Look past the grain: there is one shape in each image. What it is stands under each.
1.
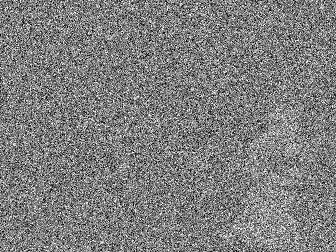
chess bishop
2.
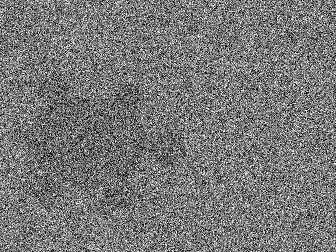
turtle
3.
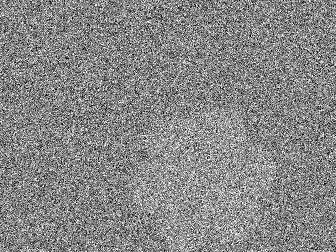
flower
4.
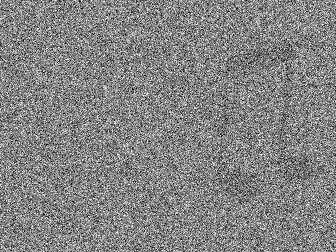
pair of musical notes
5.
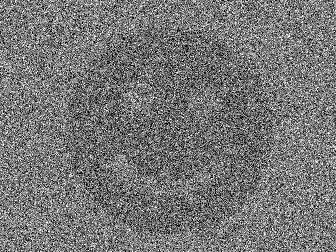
smiling face
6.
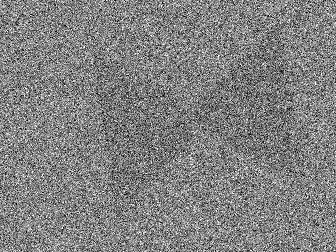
bow tie
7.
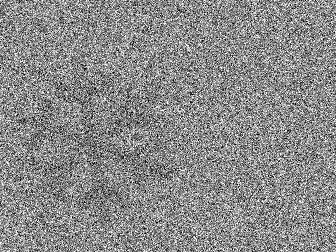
snowflake
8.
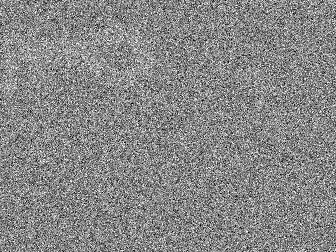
key
